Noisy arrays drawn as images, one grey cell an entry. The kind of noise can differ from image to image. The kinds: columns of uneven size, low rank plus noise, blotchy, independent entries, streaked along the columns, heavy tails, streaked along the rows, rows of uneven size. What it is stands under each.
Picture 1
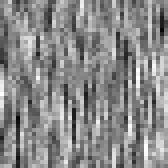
streaked along the columns
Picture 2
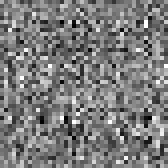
low rank plus noise
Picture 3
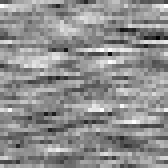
streaked along the rows
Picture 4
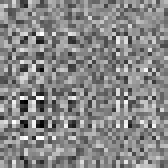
low rank plus noise
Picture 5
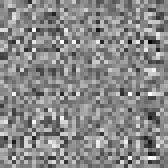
low rank plus noise
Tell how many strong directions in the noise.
two
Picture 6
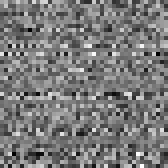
rows of uneven size
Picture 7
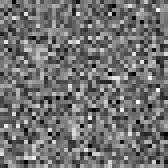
independent entries
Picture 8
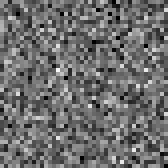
independent entries
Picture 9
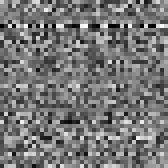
rows of uneven size
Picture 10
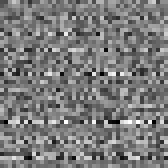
rows of uneven size
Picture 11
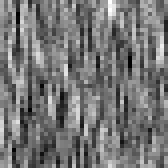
streaked along the columns
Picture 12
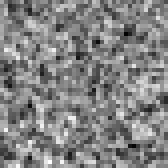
blotchy
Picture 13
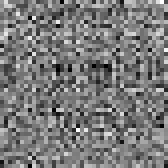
low rank plus noise
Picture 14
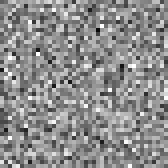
independent entries
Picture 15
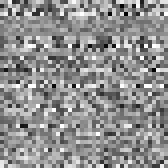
rows of uneven size
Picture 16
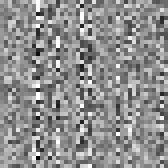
columns of uneven size
